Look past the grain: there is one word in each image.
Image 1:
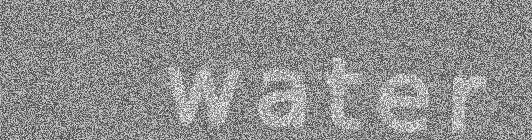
water
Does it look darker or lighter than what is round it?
lighter
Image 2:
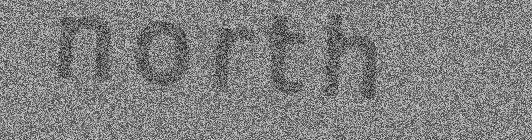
north
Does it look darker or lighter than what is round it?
darker
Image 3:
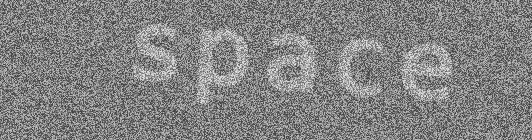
space
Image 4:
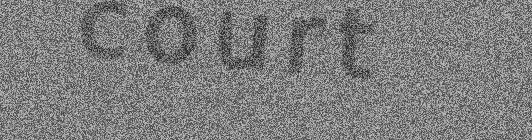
court
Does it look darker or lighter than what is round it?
darker
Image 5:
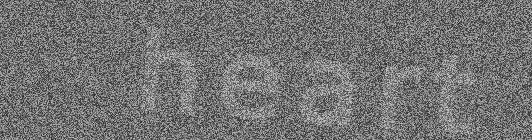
heart
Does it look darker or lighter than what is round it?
lighter
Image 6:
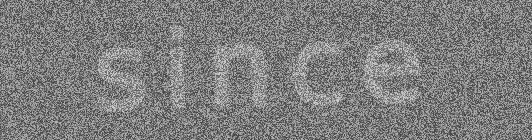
since
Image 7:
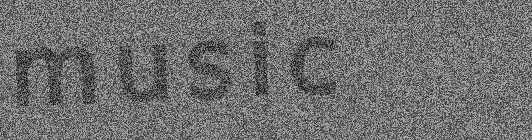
music
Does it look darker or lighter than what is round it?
darker
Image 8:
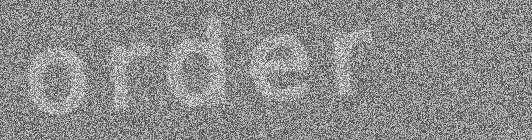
order
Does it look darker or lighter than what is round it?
lighter
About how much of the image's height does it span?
two thirds
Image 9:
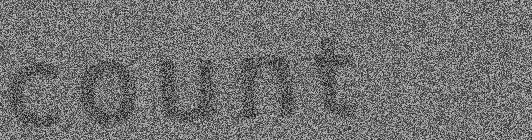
count
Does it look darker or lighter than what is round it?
darker
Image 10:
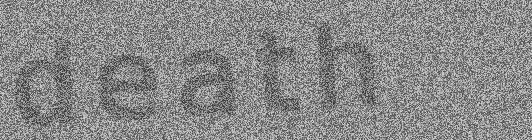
death
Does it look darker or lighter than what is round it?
darker
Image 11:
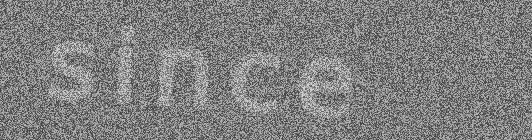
since
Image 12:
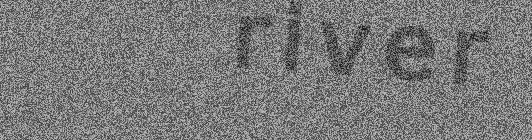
river
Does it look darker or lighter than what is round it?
darker
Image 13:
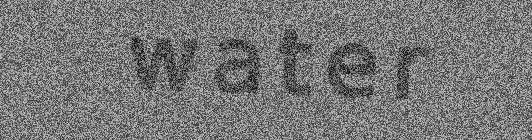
water
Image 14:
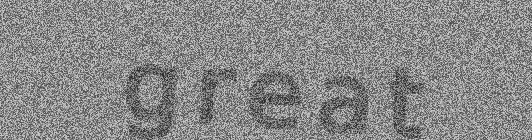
great
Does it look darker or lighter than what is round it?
darker
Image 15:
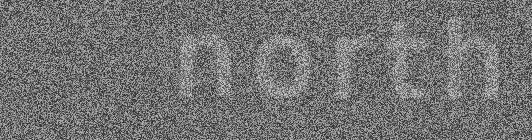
north
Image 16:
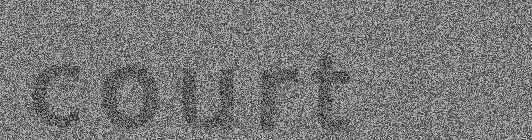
court
